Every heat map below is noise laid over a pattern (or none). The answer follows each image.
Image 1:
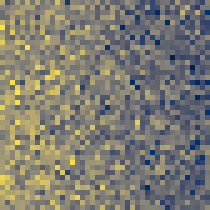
a smooth slope
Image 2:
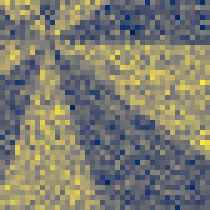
spokes from one point
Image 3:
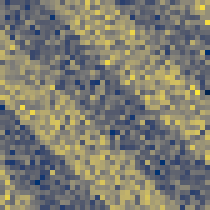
diagonal stripes
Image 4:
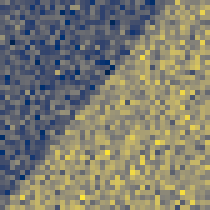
a sharp edge
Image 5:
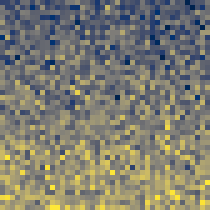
a smooth slope
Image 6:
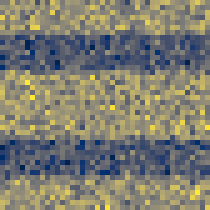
horizontal stripes
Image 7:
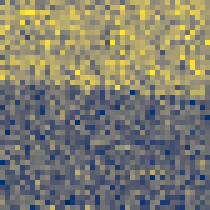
a sharp edge
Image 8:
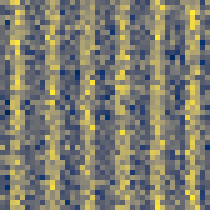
vertical stripes
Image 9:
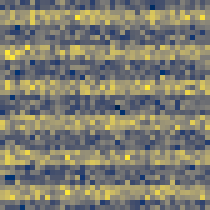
horizontal stripes
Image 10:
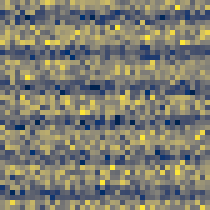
horizontal stripes
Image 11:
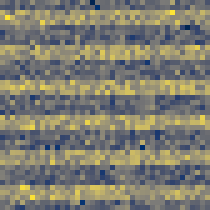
horizontal stripes
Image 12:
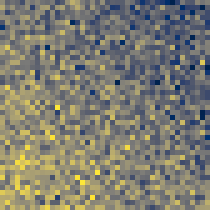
a smooth slope
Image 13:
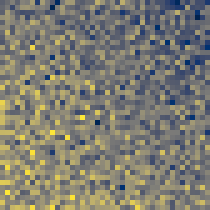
a smooth slope
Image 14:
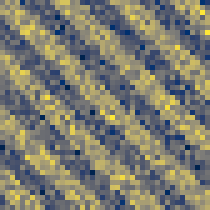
diagonal stripes
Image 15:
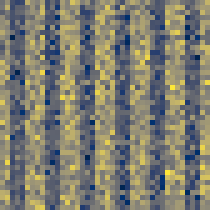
vertical stripes
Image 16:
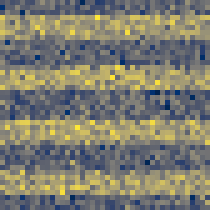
horizontal stripes
